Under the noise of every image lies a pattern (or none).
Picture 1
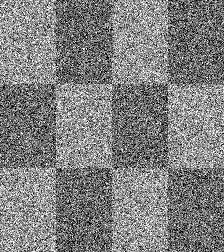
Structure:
a checkerboard
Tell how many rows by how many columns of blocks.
3 by 4
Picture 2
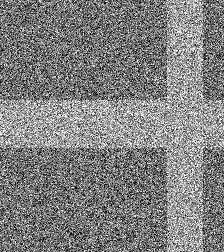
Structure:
bands of rows crossing bands of columns
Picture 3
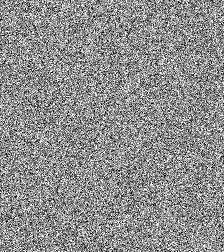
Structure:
only noise
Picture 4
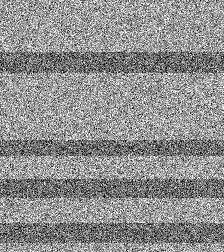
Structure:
bands of rows
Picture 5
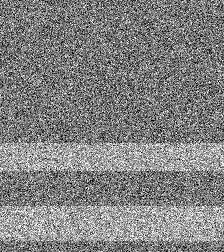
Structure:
bands of rows
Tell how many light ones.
2
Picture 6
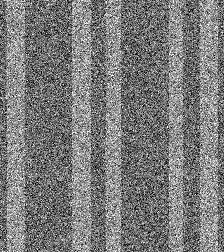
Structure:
bands of columns
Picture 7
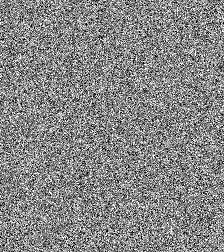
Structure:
only noise
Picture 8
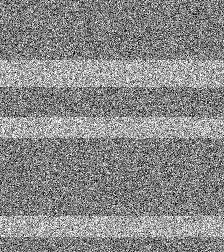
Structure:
bands of rows
